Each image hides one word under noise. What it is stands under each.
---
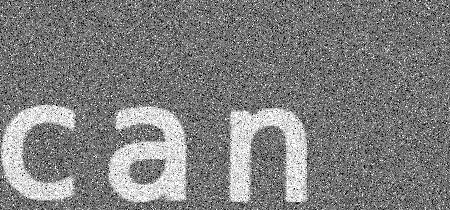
can
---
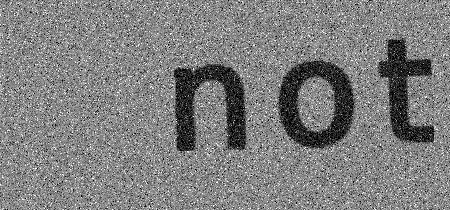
not
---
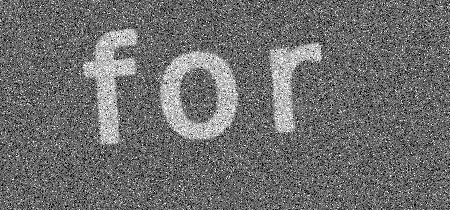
for
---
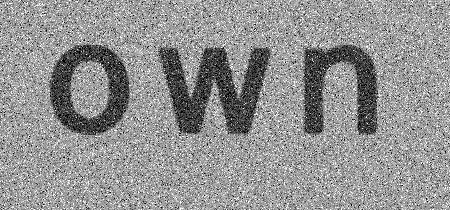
own
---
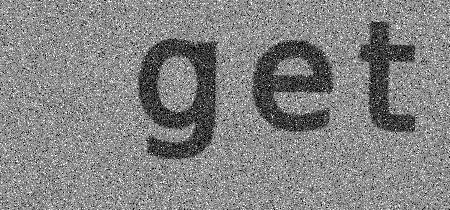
get
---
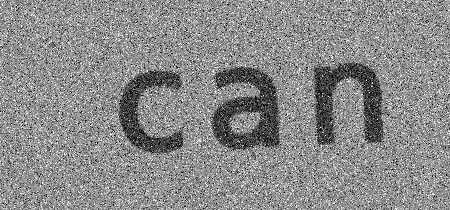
can
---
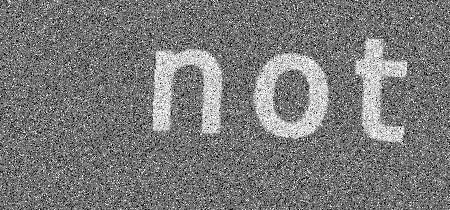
not
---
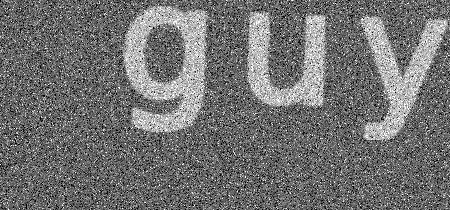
guy
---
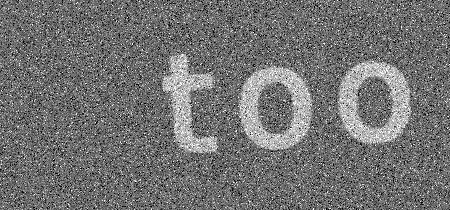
too
